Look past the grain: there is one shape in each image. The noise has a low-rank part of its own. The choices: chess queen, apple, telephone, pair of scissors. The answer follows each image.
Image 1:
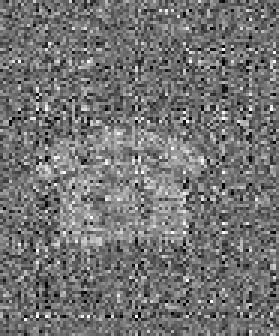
light telephone
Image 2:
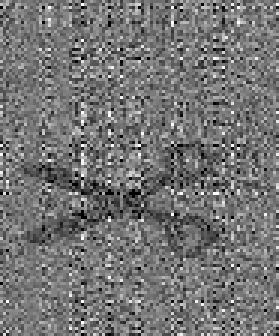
dark pair of scissors
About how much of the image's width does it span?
two thirds
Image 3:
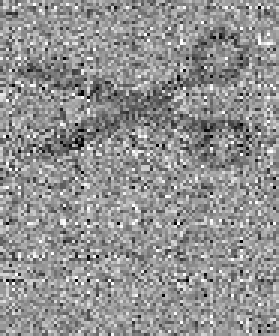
dark pair of scissors
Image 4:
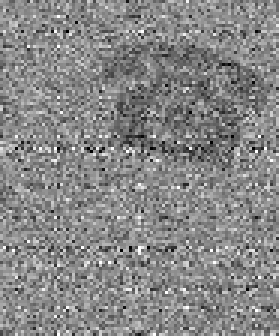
dark telephone
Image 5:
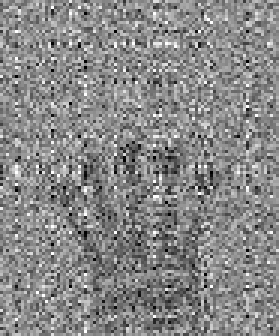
dark chess queen
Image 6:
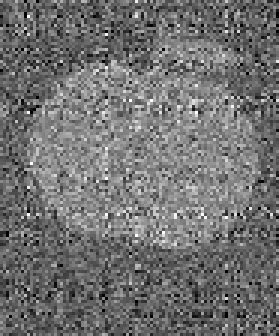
light apple
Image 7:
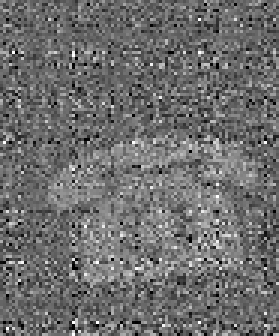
light telephone
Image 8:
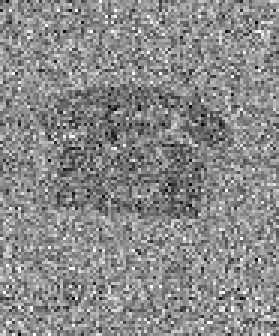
dark telephone
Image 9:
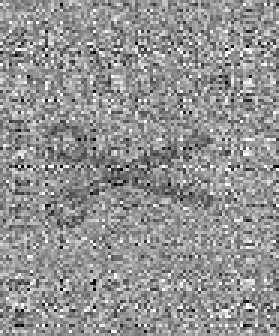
dark pair of scissors
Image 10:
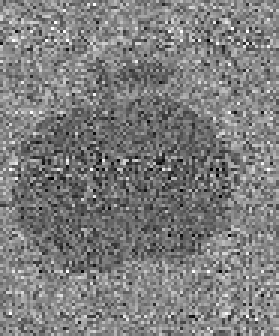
dark apple
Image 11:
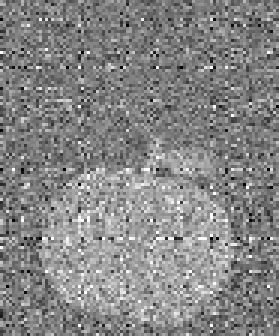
light apple
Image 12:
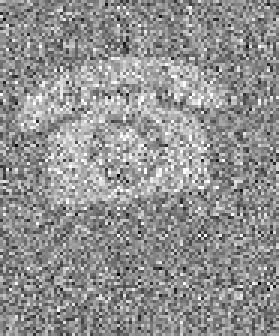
light telephone
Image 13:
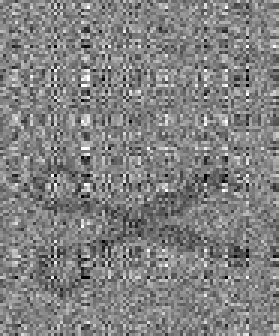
dark pair of scissors
